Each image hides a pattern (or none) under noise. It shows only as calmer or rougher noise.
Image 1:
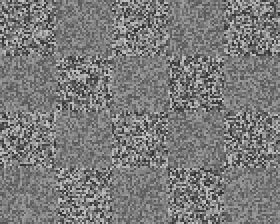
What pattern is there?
a checkerboard
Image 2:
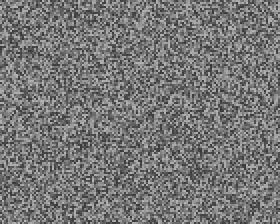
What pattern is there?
only noise
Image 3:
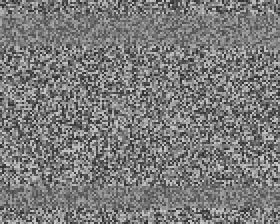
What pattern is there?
bands of rows
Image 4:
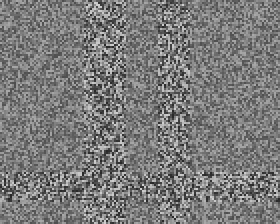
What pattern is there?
bands of rows crossing bands of columns
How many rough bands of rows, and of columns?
1 and 2
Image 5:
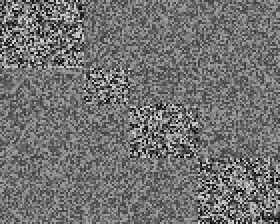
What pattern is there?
blocks along the diagonal
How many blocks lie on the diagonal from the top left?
4
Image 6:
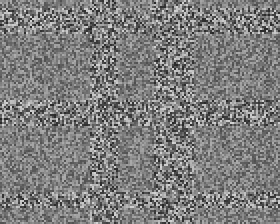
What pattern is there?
bands of rows crossing bands of columns
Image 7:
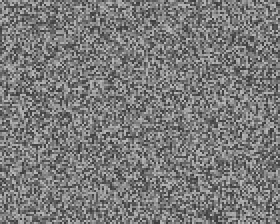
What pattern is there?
only noise
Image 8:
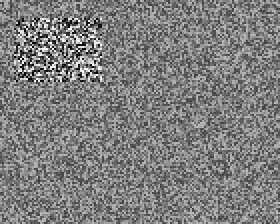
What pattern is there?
one block
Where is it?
top left
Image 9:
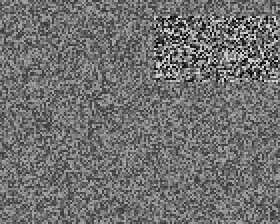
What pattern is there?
one block
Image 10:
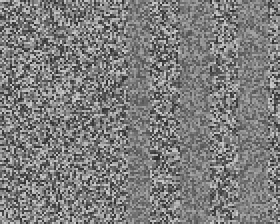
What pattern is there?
bands of columns
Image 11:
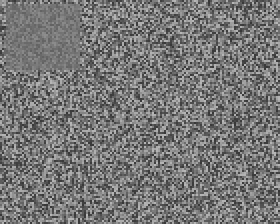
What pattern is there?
one block
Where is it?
top left
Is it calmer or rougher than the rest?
calmer
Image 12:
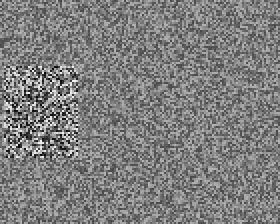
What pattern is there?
one block
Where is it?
middle left
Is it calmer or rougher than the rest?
rougher
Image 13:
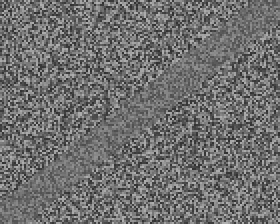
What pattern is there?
a diagonal band
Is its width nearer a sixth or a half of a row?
a sixth
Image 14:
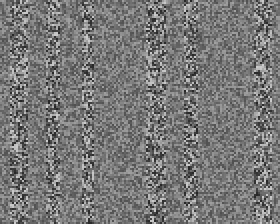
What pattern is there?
bands of columns
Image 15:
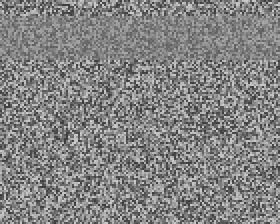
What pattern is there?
one band of rows
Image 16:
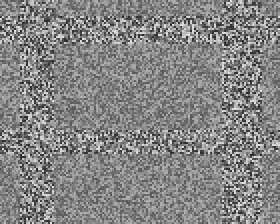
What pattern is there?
bands of rows crossing bands of columns
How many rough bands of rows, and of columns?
2 and 2
